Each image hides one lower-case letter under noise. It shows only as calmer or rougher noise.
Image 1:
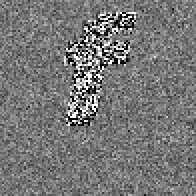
f
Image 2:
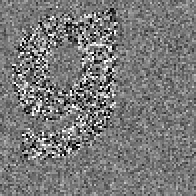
g
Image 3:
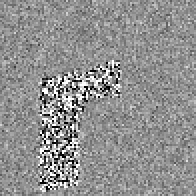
r
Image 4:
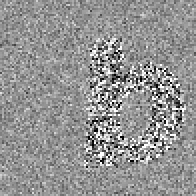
b
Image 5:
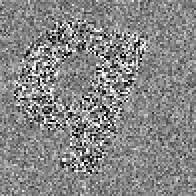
q
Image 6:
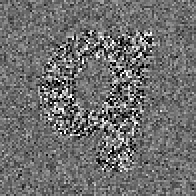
q
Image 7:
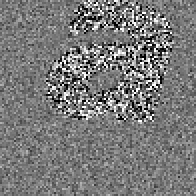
a
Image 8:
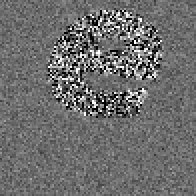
e
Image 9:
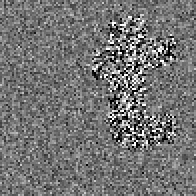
t
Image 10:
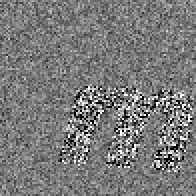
m
